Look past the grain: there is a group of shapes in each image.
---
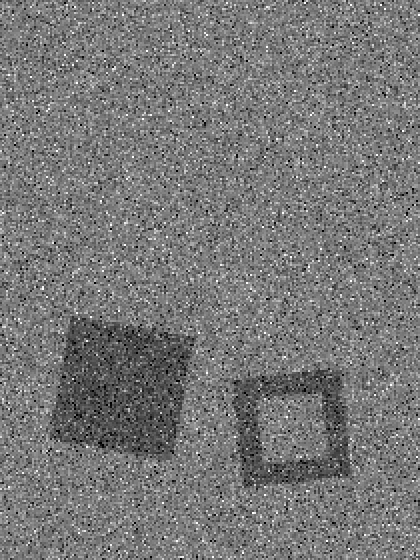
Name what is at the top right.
nothing
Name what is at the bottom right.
square frame
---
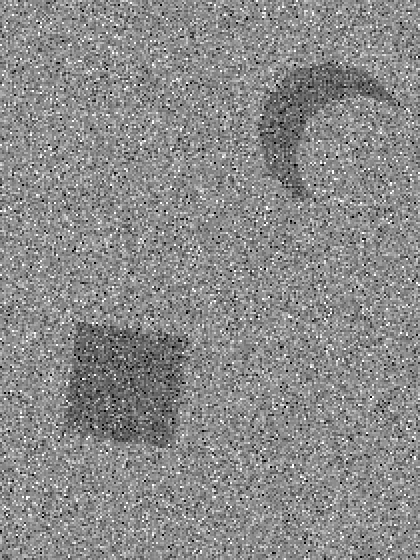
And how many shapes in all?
2
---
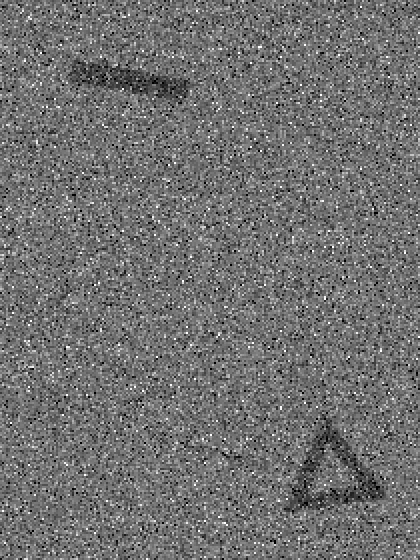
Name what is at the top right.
nothing
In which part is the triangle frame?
bottom right
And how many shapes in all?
2
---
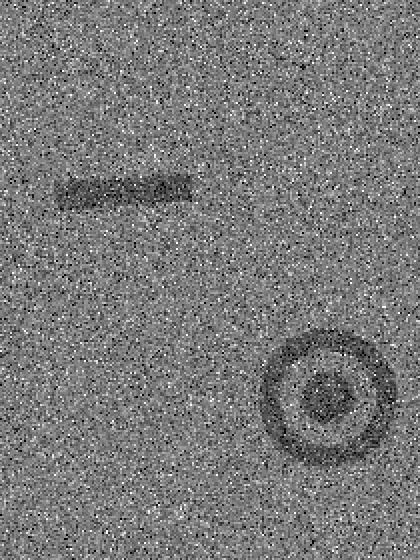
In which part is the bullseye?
bottom right
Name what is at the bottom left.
nothing
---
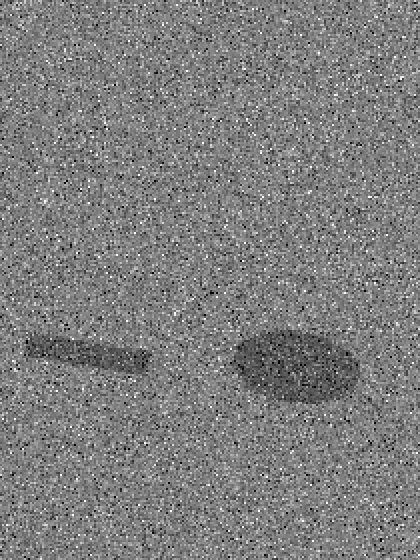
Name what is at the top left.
nothing
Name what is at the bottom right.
ellipse
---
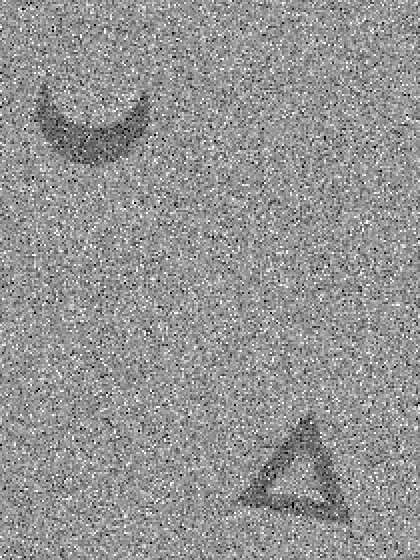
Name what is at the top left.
crescent
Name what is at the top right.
nothing
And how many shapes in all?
2
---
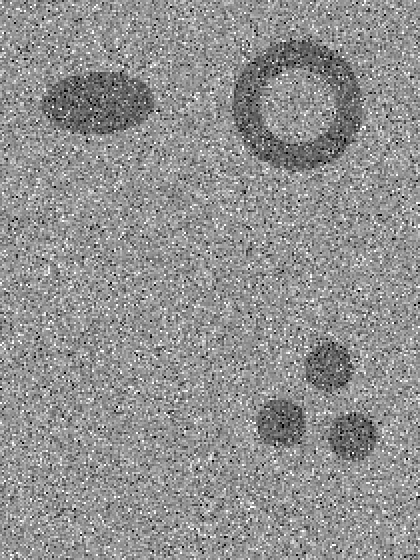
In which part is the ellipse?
top left
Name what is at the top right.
ring
